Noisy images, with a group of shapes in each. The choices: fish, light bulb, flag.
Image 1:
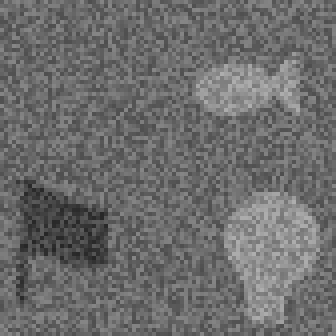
top right: light fish; bottom left: dark flag; bottom right: light light bulb
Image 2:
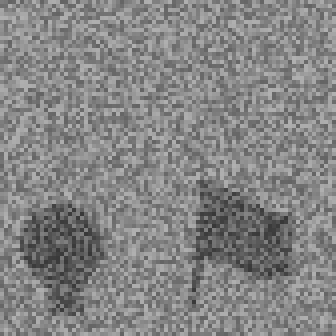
bottom left: dark light bulb; bottom right: dark flag
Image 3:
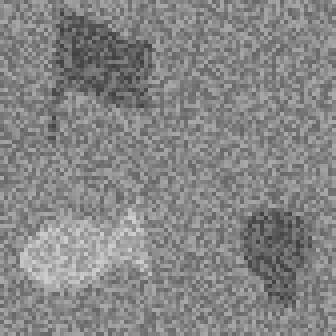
top left: dark flag; bottom left: light fish; bottom right: dark light bulb
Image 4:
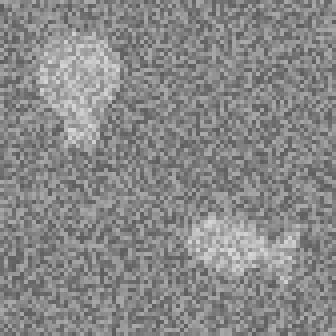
top left: light light bulb; bottom right: light fish
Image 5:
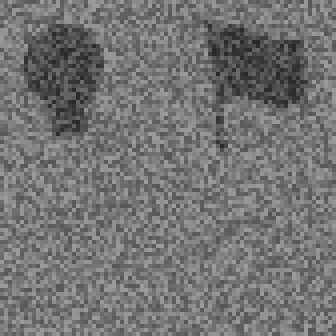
top left: dark light bulb; top right: dark flag
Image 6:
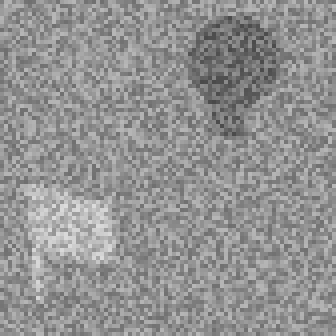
top right: dark light bulb; bottom left: light flag
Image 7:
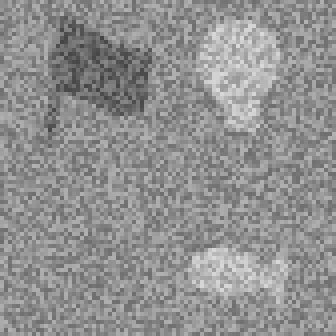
top left: dark flag; top right: light light bulb; bottom right: light fish
